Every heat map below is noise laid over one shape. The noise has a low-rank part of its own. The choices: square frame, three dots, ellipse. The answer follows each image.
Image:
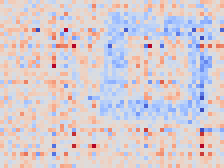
square frame
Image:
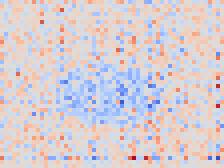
ellipse
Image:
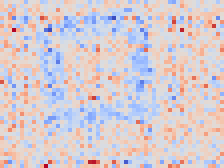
square frame
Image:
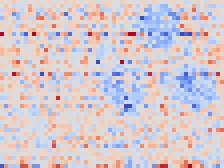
three dots
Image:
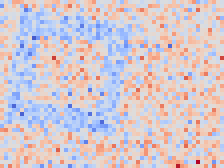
square frame
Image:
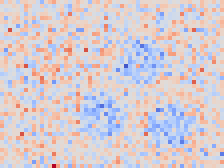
three dots
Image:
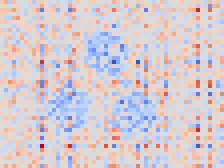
three dots
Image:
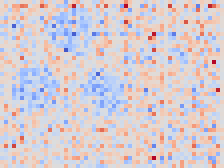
three dots
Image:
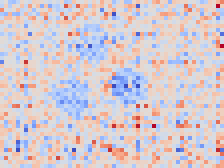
three dots
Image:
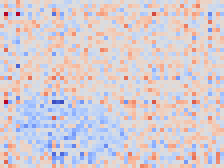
ellipse
